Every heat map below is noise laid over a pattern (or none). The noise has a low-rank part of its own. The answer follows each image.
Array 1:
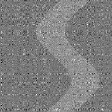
a wavy band
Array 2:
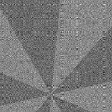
spokes from one point
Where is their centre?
bottom middle
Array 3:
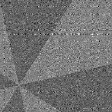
spokes from one point
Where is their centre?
bottom left
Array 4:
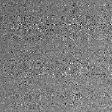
a smooth slope
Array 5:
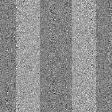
vertical stripes
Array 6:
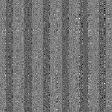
vertical stripes
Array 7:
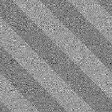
diagonal stripes
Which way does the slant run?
top left to bottom right
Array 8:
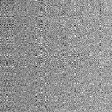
a smooth slope
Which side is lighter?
right
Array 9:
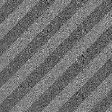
diagonal stripes
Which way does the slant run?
bottom left to top right
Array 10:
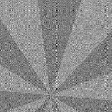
spokes from one point
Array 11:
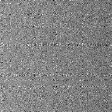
a smooth slope
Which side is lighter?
left
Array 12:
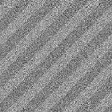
diagonal stripes
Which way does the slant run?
bottom left to top right
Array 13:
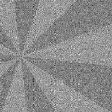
spokes from one point
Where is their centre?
middle left
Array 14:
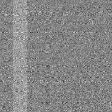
one vertical stripe
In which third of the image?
left
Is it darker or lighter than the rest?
lighter
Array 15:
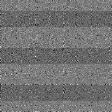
horizontal stripes
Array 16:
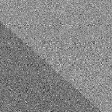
a sharp edge
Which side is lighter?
top right
